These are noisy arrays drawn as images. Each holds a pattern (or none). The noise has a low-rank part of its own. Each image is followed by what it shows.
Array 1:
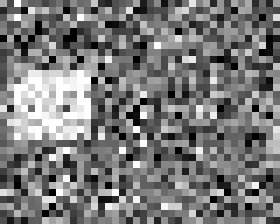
one block
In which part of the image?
middle left
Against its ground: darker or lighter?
lighter
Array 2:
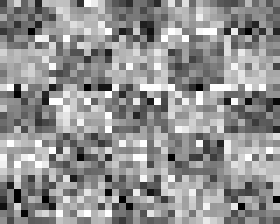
a checkerboard
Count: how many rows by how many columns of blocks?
5 by 5
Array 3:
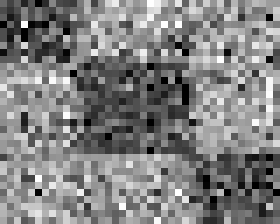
blocks along the diagonal
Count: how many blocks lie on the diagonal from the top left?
3
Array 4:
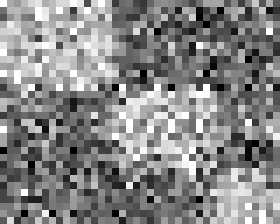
blocks along the diagonal
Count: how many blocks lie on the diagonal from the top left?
3
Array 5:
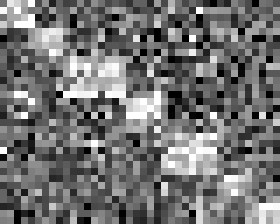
blocks along the diagonal
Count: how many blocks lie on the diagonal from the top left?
7
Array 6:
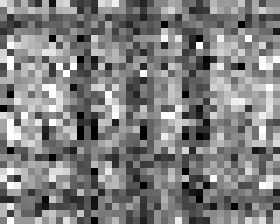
bands of rows crossing bands of columns
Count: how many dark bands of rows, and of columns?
3 and 3
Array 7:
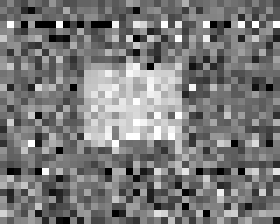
one block
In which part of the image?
centre
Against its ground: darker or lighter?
lighter
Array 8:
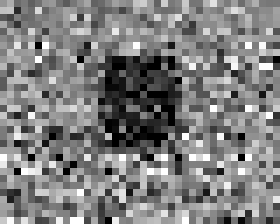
one block
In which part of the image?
centre
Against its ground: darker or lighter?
darker
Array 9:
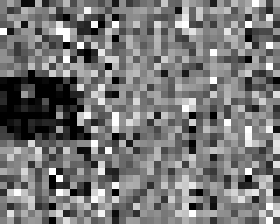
one block
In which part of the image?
middle left
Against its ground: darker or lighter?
darker
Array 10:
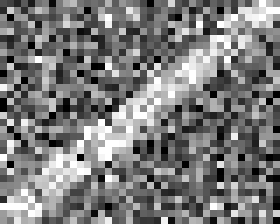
a diagonal band
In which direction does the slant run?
bottom left to top right
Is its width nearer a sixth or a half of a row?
a sixth
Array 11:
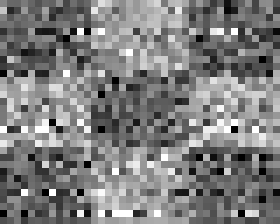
a checkerboard
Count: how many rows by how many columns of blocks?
3 by 3
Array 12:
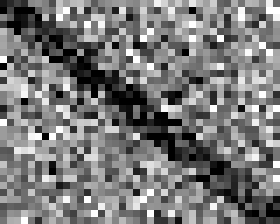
a diagonal band
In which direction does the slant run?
top left to bottom right
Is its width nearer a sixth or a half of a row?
a sixth
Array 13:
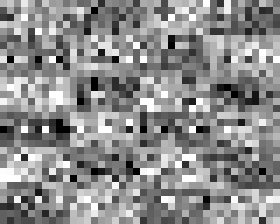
a checkerboard
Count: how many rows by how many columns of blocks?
6 by 4
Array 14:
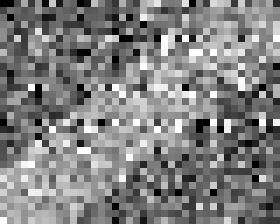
a diagonal band
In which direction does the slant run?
bottom left to top right
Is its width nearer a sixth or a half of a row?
a half
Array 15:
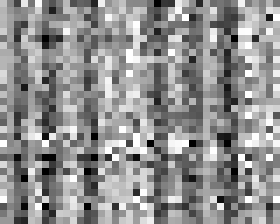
bands of columns
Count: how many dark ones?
6
